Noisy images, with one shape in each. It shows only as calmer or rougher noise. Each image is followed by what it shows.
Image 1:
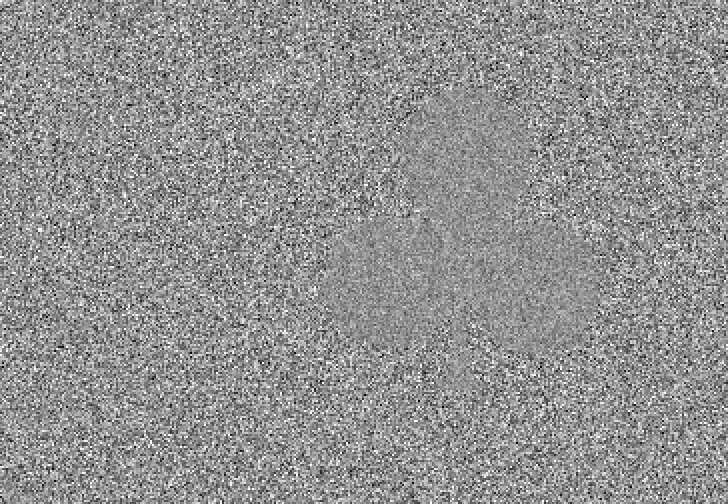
club
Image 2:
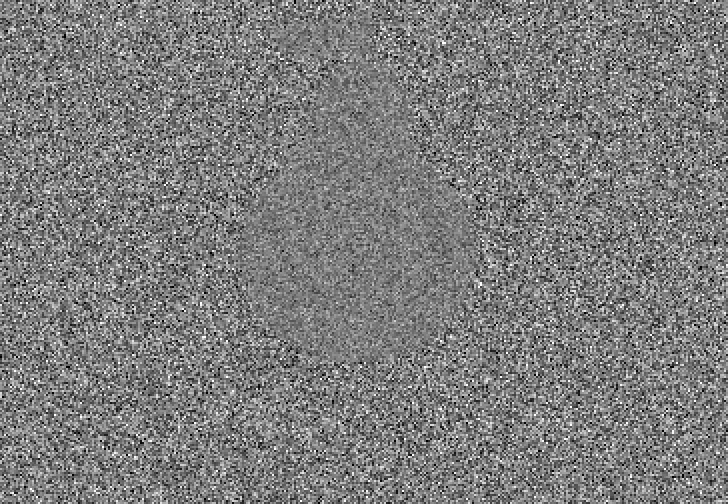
pear
